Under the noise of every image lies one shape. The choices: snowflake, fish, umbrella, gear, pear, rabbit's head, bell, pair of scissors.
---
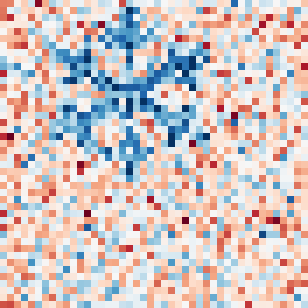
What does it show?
blue snowflake
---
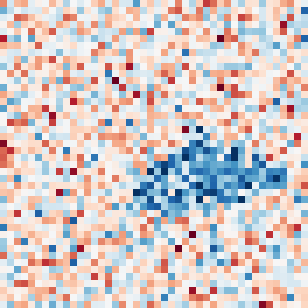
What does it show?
blue umbrella
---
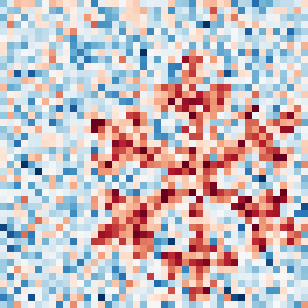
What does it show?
red snowflake
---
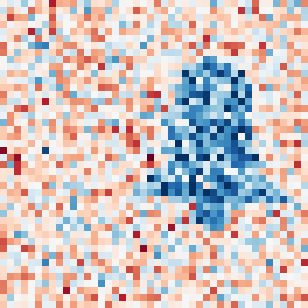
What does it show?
blue bell
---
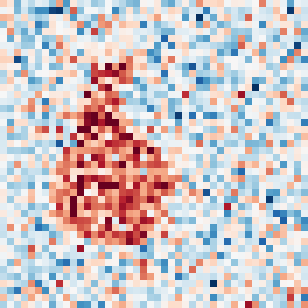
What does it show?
red pear
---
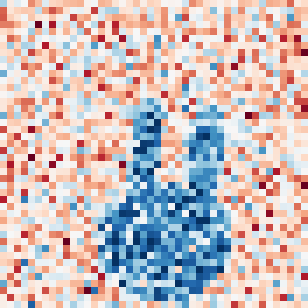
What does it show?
blue rabbit's head
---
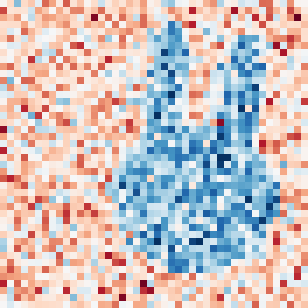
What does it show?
blue rabbit's head
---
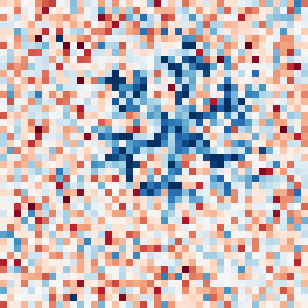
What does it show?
blue snowflake
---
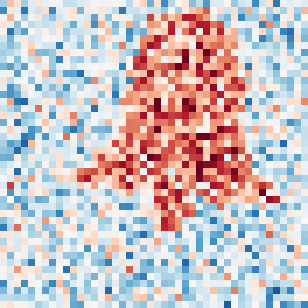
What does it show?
red bell
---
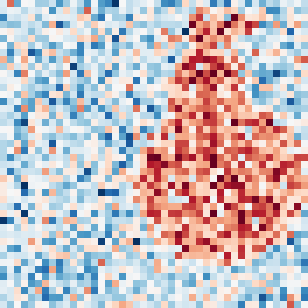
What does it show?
red pear
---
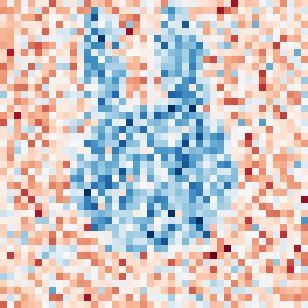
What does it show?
blue rabbit's head
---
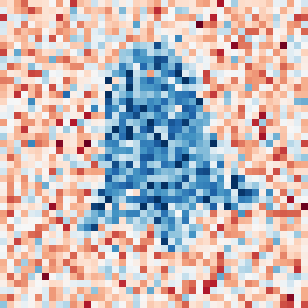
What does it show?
blue bell
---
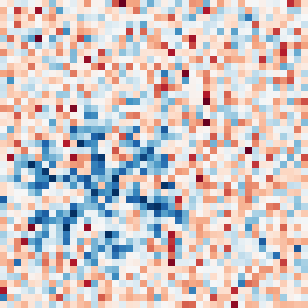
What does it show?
blue snowflake
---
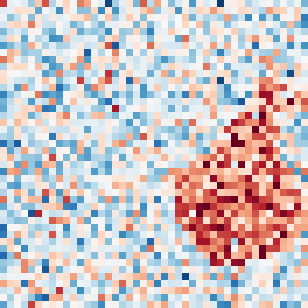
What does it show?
red pear
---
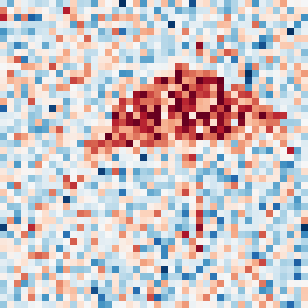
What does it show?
red umbrella
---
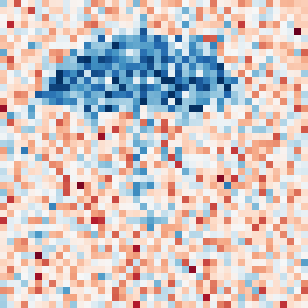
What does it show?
blue umbrella
